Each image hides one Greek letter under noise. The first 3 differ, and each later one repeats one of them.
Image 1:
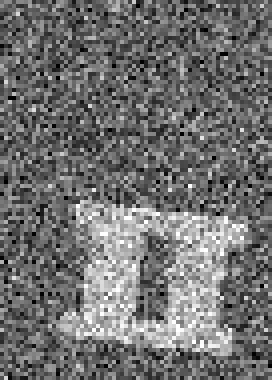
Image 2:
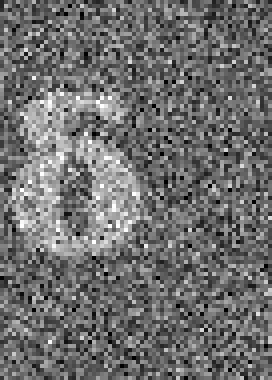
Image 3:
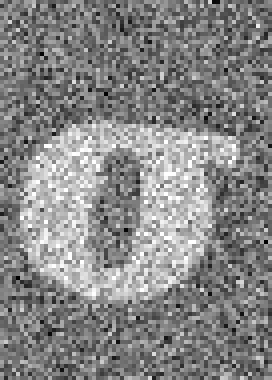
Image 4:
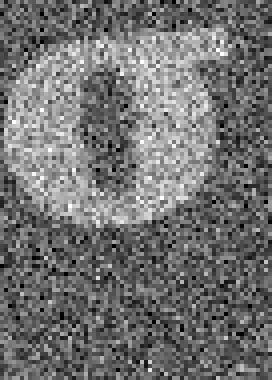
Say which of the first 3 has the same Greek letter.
3
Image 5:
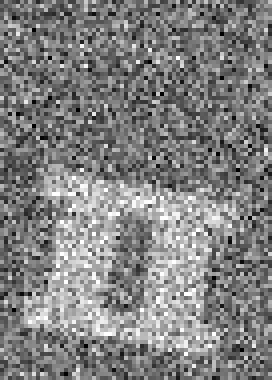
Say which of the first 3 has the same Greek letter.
1
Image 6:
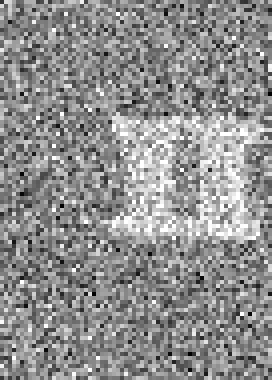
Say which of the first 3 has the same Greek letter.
1
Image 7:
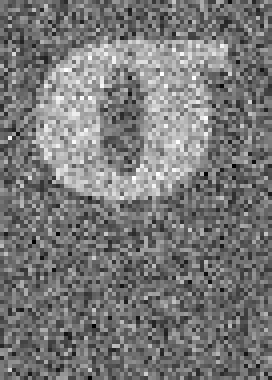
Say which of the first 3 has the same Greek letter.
3
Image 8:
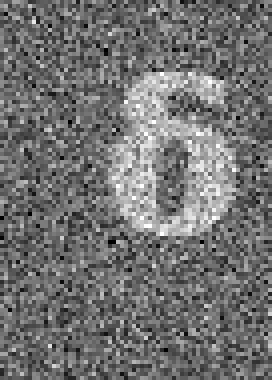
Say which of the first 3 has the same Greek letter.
2
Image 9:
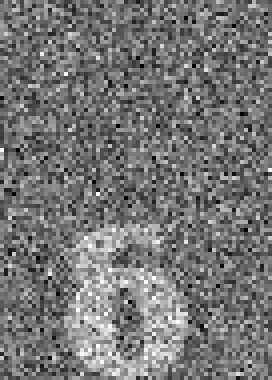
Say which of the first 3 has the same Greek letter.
2
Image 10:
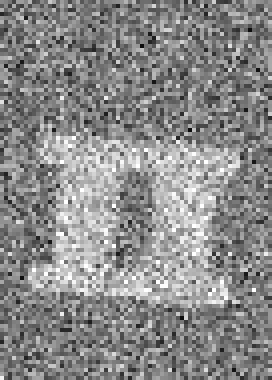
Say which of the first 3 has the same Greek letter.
1
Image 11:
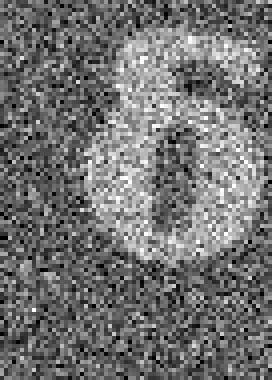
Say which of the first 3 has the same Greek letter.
2
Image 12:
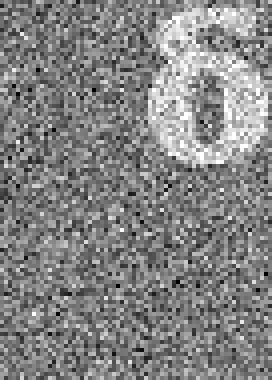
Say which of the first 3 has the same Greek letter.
2
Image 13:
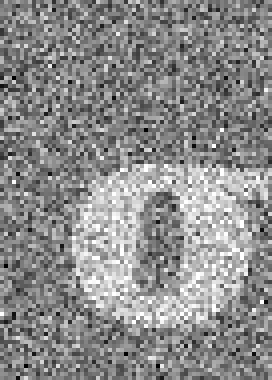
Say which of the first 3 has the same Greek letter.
3
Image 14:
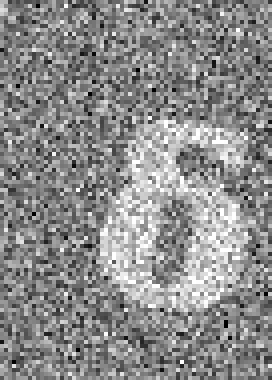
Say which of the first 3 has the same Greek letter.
2
